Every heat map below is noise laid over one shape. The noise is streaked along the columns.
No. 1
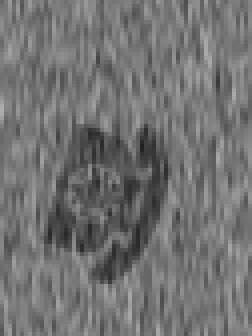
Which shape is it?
telephone
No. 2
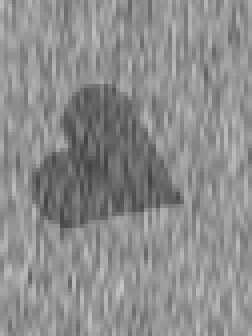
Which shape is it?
heart
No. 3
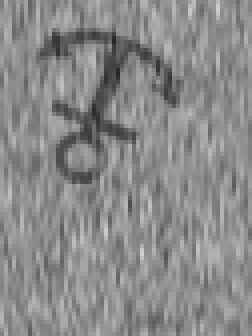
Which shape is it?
anchor
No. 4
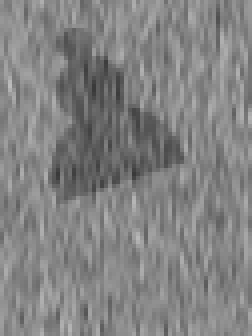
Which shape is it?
chess pawn
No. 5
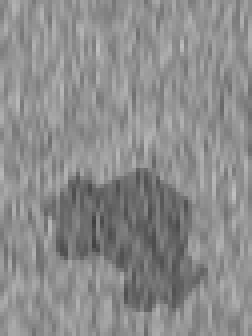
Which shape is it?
car
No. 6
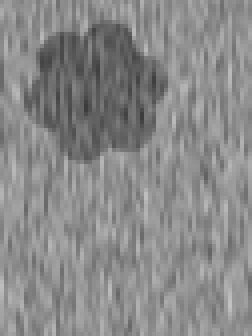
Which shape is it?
flower
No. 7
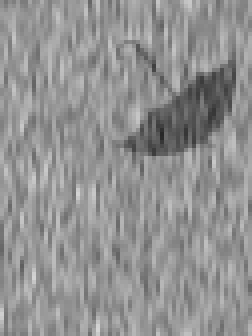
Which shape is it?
umbrella
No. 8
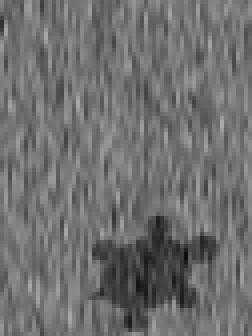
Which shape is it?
turtle
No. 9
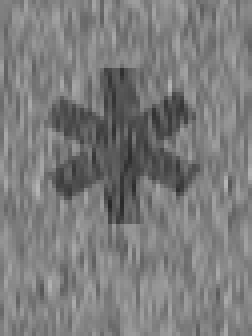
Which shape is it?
asterisk
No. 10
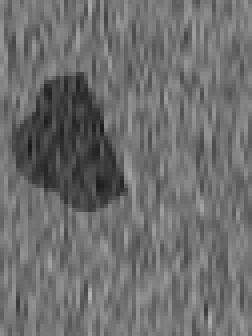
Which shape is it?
cloud
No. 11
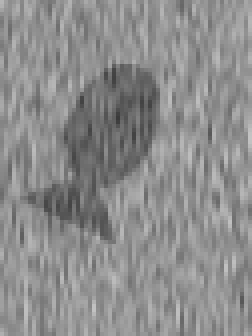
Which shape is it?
fish
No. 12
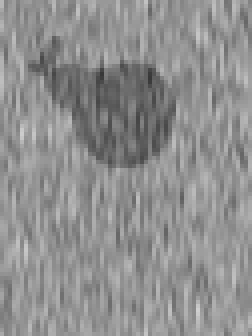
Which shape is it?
pear
